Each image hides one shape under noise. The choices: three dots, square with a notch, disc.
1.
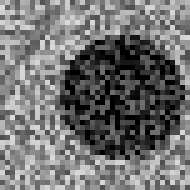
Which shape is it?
disc
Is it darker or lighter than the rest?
darker
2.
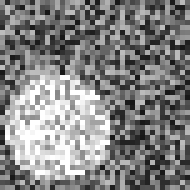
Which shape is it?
disc
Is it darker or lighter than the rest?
lighter
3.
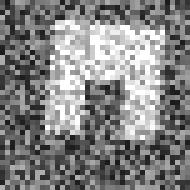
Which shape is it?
square with a notch
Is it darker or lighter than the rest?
lighter
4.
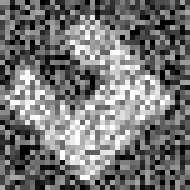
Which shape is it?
square with a notch
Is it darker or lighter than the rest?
lighter
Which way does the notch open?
up and left
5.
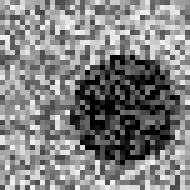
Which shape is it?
disc
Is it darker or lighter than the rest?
darker
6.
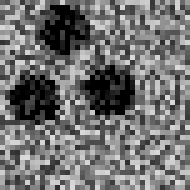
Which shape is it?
three dots
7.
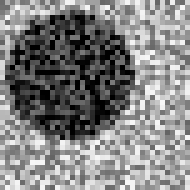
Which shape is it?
disc
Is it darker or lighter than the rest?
darker
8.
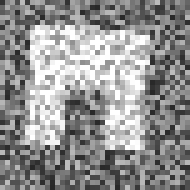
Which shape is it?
square with a notch
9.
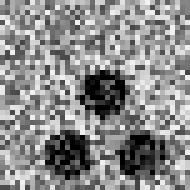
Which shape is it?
three dots
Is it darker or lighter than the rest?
darker
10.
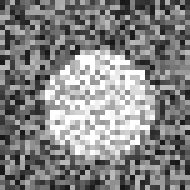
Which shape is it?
disc
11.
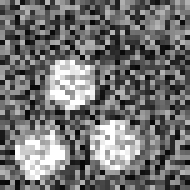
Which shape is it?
three dots
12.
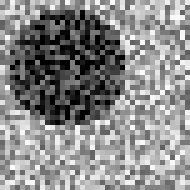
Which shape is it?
disc
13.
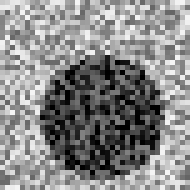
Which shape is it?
disc
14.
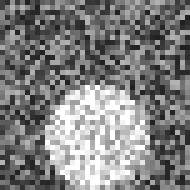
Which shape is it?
disc
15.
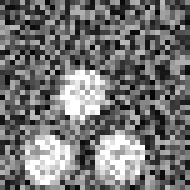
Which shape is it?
three dots
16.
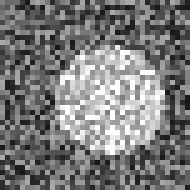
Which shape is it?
disc
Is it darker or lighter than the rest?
lighter
